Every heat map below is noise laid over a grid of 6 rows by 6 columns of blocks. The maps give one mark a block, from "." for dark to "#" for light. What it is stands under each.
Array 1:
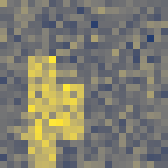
......
......
.#....
.##...
.##...
.#....
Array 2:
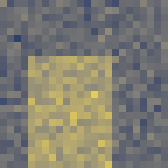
......
......
.###..
.###..
.###..
.###..
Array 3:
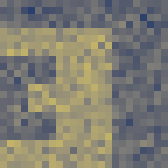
......
####..
..##..
.###..
..##..
####..
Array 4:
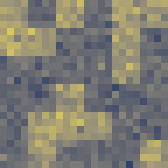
#.#.##
##..#.
....#.
..#...
.###..
.#...#
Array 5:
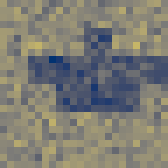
######
###.##
#.....
##...#
######
######
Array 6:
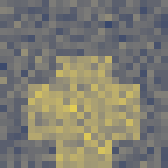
......
......
..##..
.####.
.####.
..##..
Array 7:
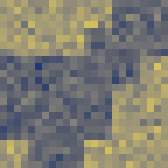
####..
###...
.....#
....##
....##
#..###
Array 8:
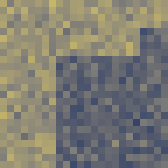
######
#####.
##....
##....
##....
##....
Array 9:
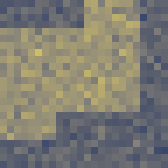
...##.
#####.
#####.
#####.
##....
......
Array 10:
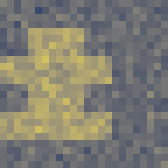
......
.##...
####..
.##...
####..
......
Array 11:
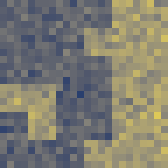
....##
...###
....##
##..##
.#..##
...###
